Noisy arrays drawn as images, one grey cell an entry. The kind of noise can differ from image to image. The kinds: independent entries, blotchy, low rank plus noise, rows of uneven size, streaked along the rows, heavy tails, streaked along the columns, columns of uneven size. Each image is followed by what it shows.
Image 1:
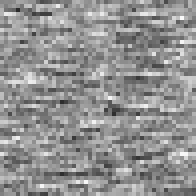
streaked along the rows
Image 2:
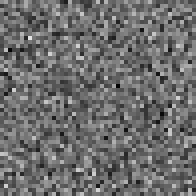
independent entries
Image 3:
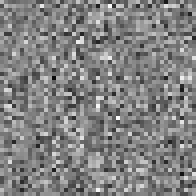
low rank plus noise
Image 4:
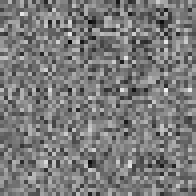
low rank plus noise
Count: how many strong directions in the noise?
two
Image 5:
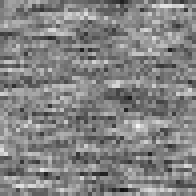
streaked along the rows
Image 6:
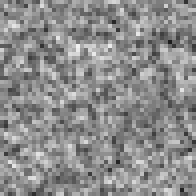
blotchy
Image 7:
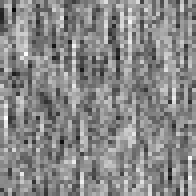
streaked along the columns
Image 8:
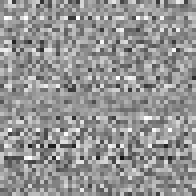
rows of uneven size
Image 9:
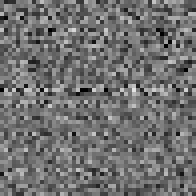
rows of uneven size
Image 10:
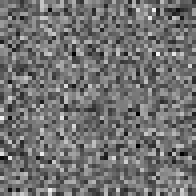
low rank plus noise
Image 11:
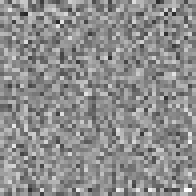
low rank plus noise
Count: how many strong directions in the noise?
five to eight
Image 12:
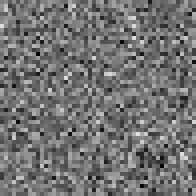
low rank plus noise
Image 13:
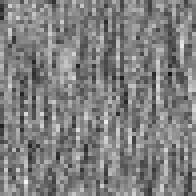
streaked along the columns
